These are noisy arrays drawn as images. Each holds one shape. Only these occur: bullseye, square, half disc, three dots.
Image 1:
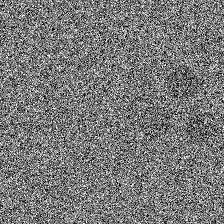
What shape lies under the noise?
three dots
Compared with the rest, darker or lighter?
darker
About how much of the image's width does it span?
a third
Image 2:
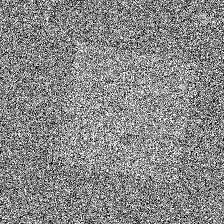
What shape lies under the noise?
square
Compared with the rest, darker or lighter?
lighter
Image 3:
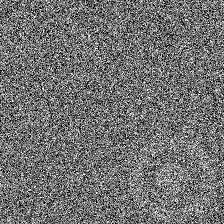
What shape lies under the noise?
bullseye
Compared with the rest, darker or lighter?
lighter
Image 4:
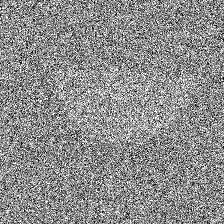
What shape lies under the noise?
half disc
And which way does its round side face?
down
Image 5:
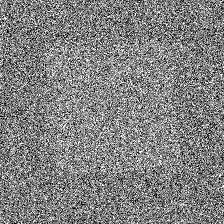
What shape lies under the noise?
square
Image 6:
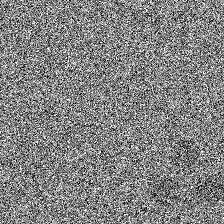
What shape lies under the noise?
three dots
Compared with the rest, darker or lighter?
darker
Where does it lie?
bottom right
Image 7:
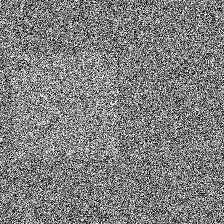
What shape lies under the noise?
square
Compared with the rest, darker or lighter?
lighter
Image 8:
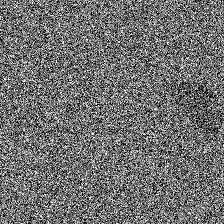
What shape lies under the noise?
half disc
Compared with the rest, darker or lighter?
darker
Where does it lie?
middle right
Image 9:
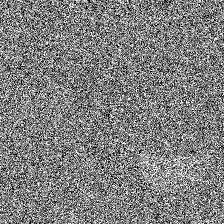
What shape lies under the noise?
half disc
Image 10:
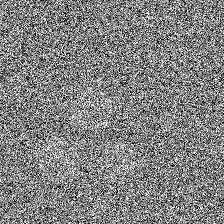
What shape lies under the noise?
three dots
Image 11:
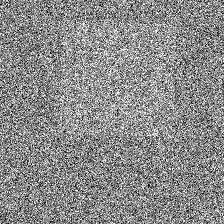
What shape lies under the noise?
square
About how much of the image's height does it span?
half
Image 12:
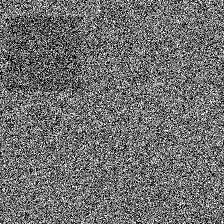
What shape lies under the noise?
square
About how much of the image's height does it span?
a third
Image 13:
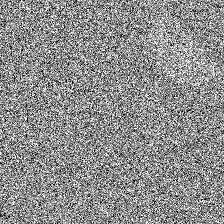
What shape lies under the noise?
half disc
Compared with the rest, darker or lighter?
lighter
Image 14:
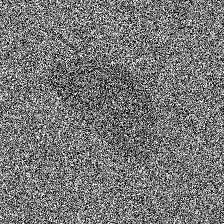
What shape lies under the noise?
half disc
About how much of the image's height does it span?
half
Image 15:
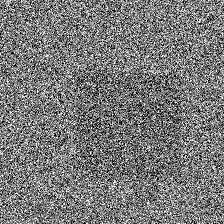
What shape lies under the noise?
square
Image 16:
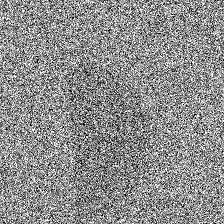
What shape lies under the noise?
half disc
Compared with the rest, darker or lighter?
darker
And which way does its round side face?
right
